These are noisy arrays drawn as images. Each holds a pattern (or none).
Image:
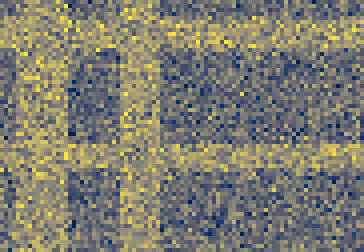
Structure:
bands of rows crossing bands of columns
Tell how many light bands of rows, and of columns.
2 and 2
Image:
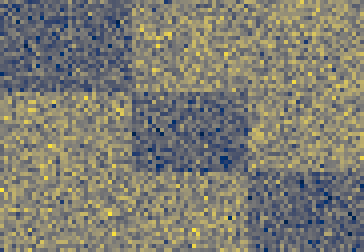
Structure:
blocks along the diagonal
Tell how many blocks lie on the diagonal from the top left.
3
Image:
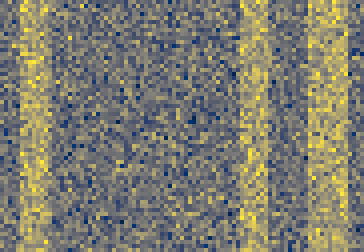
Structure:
bands of columns
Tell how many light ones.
3
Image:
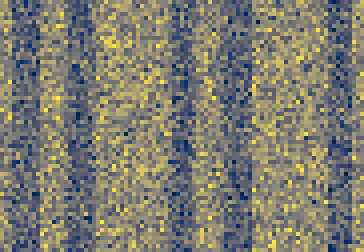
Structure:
bands of columns
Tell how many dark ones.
5
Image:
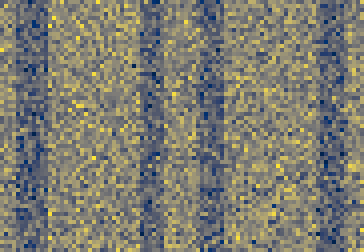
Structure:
bands of columns
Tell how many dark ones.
4
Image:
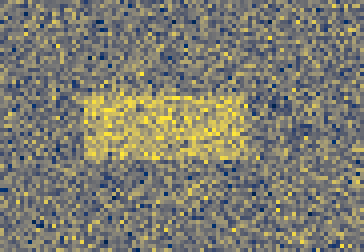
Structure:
one block
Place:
centre
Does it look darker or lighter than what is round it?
lighter
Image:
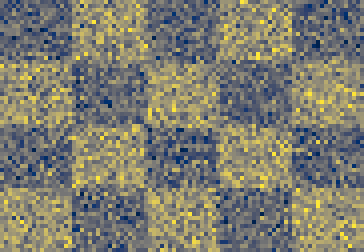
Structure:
a checkerboard
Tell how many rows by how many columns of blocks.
4 by 5
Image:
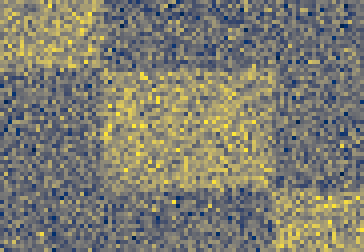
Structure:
blocks along the diagonal
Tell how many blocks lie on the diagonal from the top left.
3
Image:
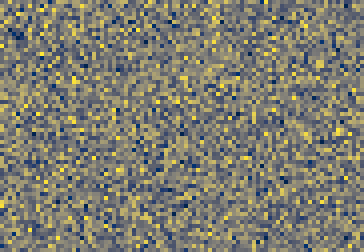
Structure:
only noise
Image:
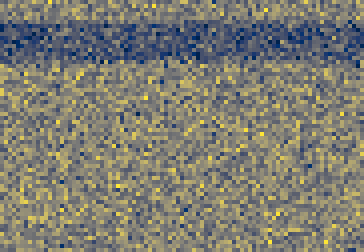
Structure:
one band of rows
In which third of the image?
top
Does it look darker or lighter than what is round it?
darker
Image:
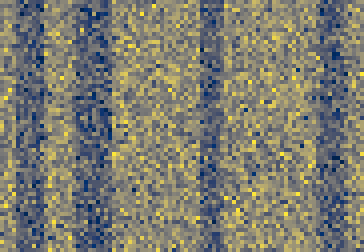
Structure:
bands of columns
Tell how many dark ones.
4
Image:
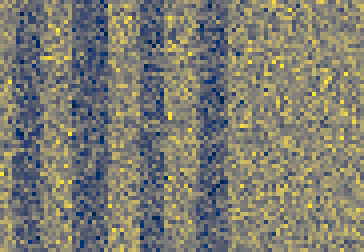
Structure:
bands of columns
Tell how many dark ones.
4
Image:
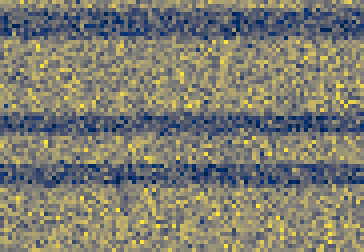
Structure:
bands of rows
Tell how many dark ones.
3
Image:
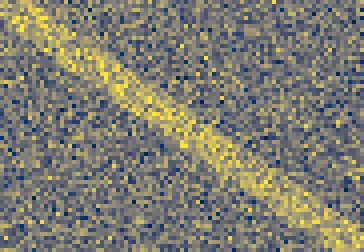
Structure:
a diagonal band
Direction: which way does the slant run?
top left to bottom right
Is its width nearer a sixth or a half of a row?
a sixth
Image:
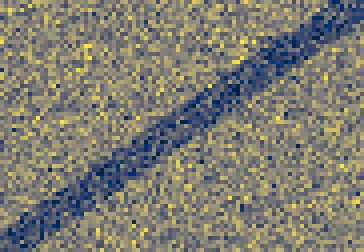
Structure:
a diagonal band
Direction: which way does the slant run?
bottom left to top right
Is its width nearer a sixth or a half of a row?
a sixth
